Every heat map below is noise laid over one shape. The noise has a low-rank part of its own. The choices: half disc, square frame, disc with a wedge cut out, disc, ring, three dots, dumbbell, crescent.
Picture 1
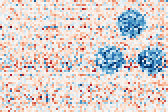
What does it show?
blue three dots
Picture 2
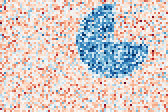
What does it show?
blue disc with a wedge cut out
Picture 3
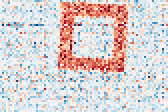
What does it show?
red square frame
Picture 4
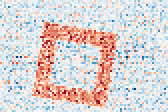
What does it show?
red square frame
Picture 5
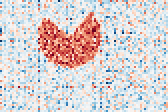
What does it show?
red disc with a wedge cut out
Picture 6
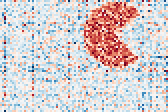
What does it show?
red disc with a wedge cut out
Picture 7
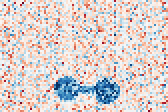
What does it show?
blue dumbbell, bottom middle
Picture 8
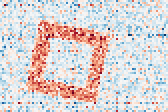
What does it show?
red square frame
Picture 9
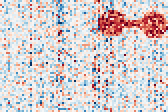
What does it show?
red dumbbell, top right
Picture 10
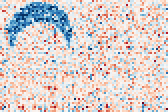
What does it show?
blue crescent, top left
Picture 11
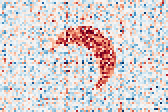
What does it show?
red crescent
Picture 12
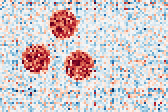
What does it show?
red three dots
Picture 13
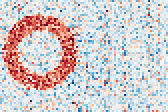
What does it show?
red ring
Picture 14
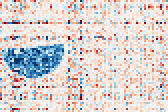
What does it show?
blue half disc, middle left
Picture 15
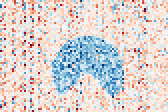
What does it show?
blue disc with a wedge cut out
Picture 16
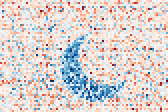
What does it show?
blue crescent
